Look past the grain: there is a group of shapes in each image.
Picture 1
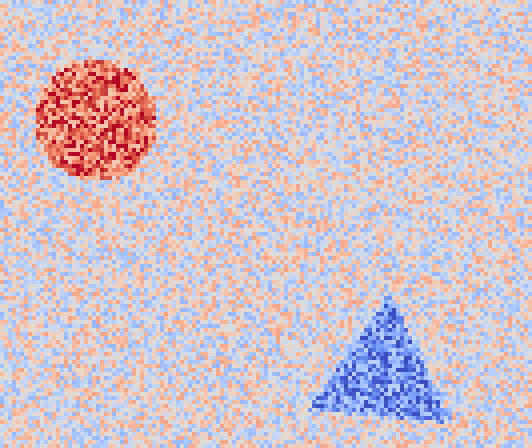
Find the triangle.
bottom right
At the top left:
disc
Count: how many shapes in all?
2
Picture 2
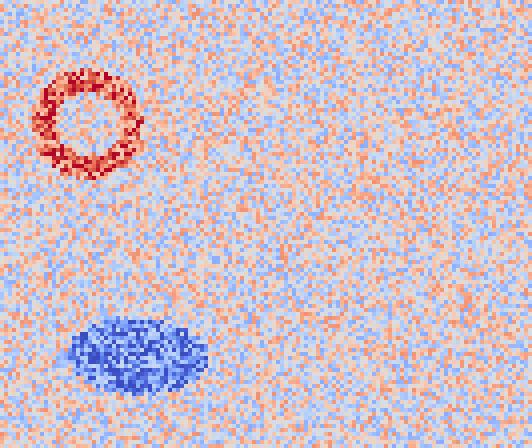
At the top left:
ring
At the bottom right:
nothing
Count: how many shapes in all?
2
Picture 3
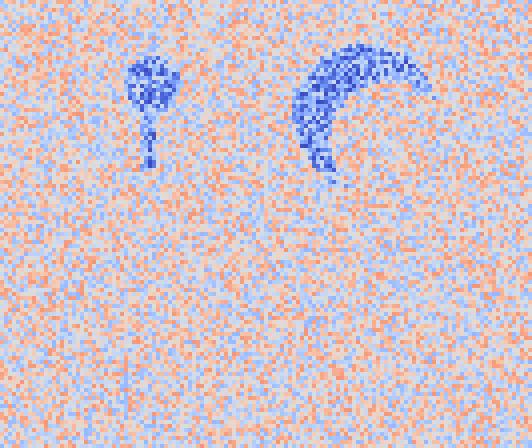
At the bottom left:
nothing
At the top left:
lollipop
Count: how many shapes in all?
2
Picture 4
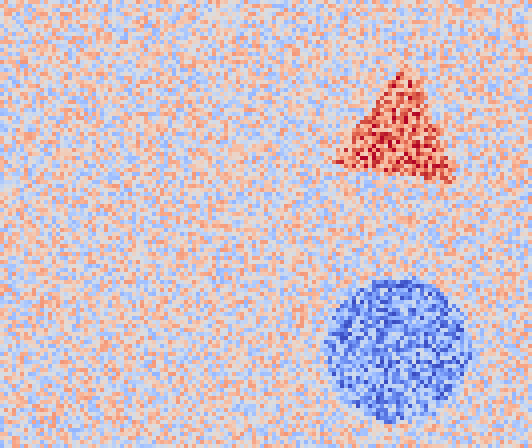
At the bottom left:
nothing
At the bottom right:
disc
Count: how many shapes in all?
2
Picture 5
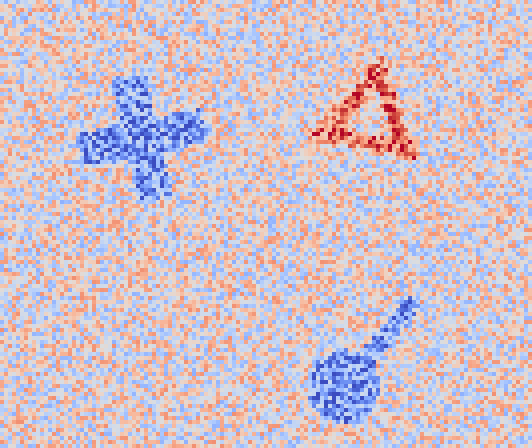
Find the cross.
top left
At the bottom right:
lollipop
